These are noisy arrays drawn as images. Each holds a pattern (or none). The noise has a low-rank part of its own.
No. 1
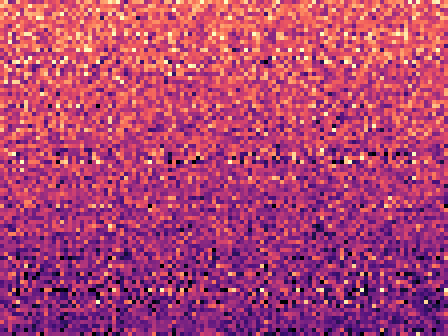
a smooth slope
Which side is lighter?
top
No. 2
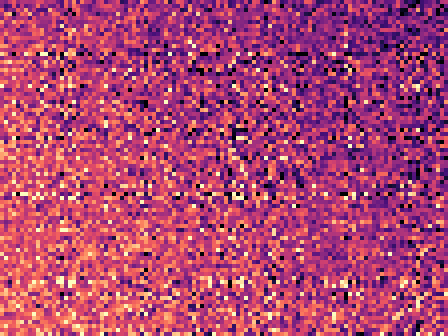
a smooth slope
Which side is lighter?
bottom left
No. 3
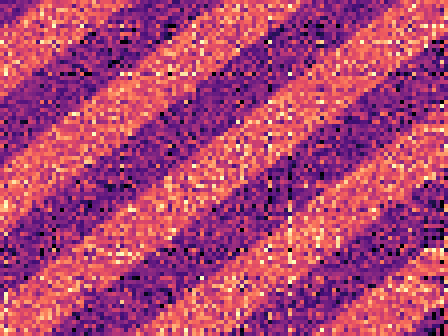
diagonal stripes
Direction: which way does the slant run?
bottom left to top right
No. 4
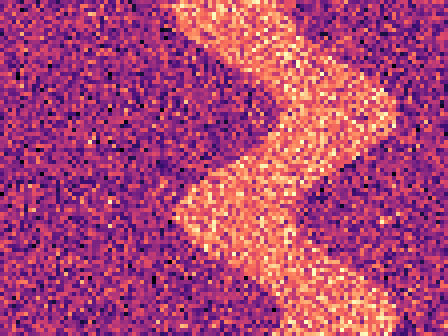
a wavy band
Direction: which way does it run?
top to bottom
